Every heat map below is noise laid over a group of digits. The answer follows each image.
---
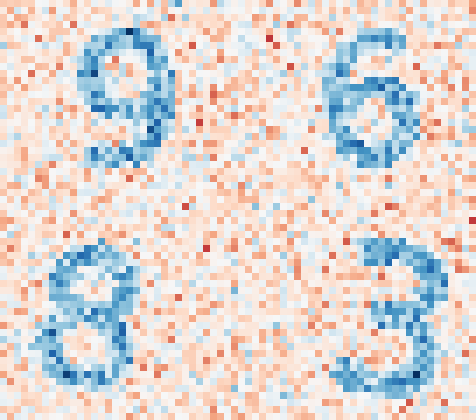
top left: 9; top right: 6; bottom left: 8; bottom right: 3
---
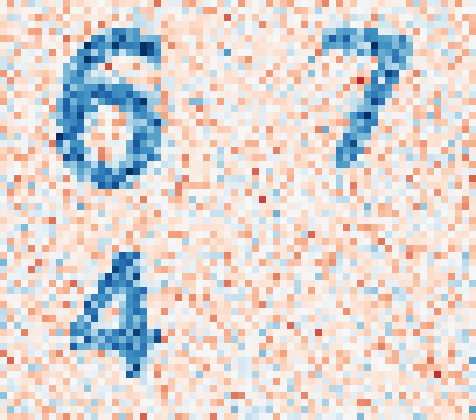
top left: 6; top right: 7; bottom left: 4
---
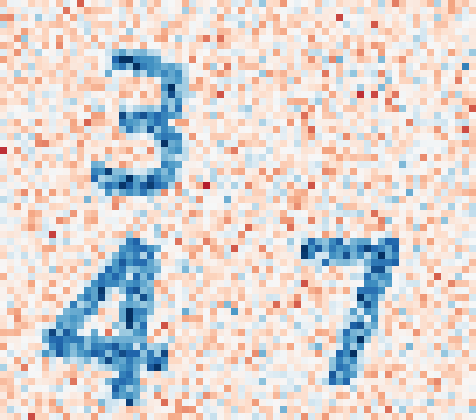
top left: 3; bottom left: 4; bottom right: 7
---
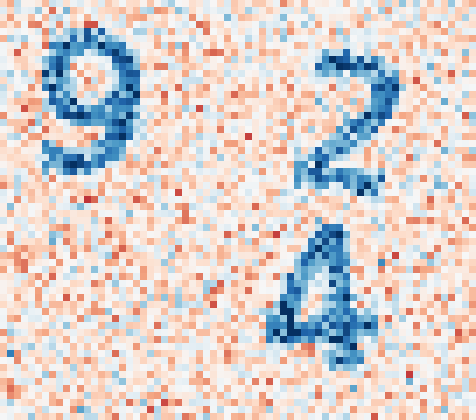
top left: 9; top right: 2; bottom right: 4
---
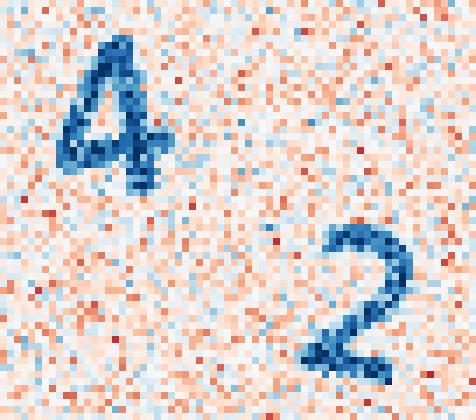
top left: 4; bottom right: 2
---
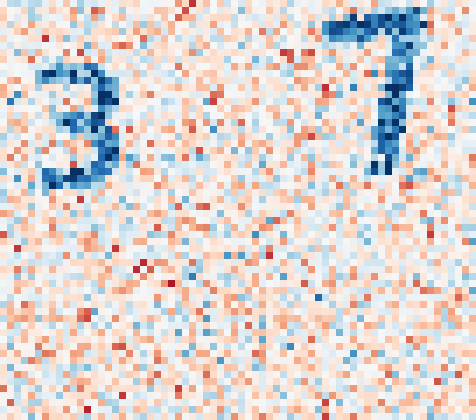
top left: 3; top right: 7
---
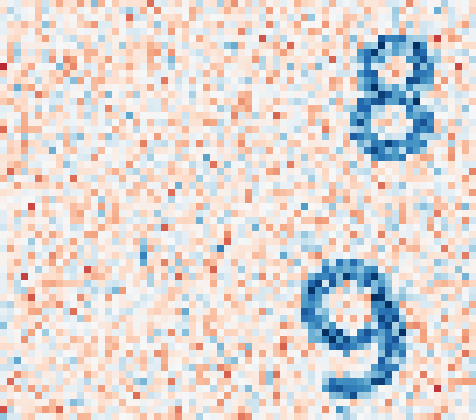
top right: 8; bottom right: 9
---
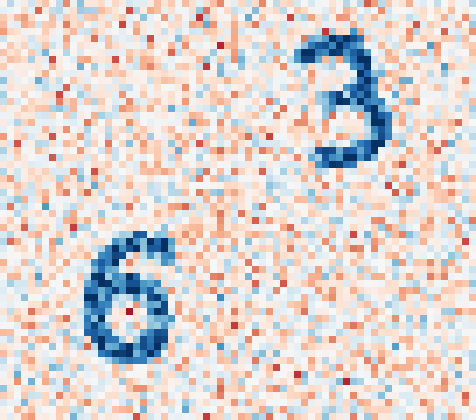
top right: 3; bottom left: 6
